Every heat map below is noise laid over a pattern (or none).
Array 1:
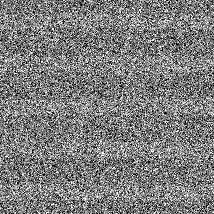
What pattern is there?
horizontal stripes
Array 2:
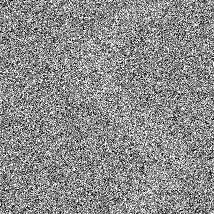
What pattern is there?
a wavy band
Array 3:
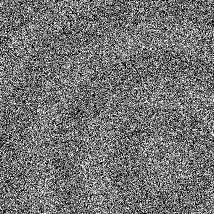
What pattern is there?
rings round one point
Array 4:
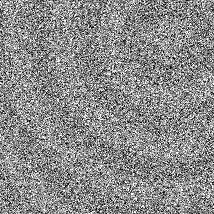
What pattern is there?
rings round one point
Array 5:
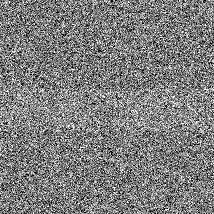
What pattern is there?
one horizontal stripe
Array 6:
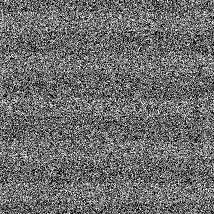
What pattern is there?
horizontal stripes
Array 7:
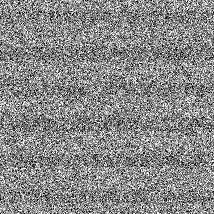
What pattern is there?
horizontal stripes
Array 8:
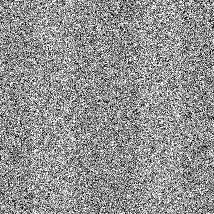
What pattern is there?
vertical stripes
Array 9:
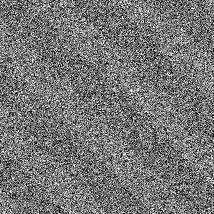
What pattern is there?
diagonal stripes
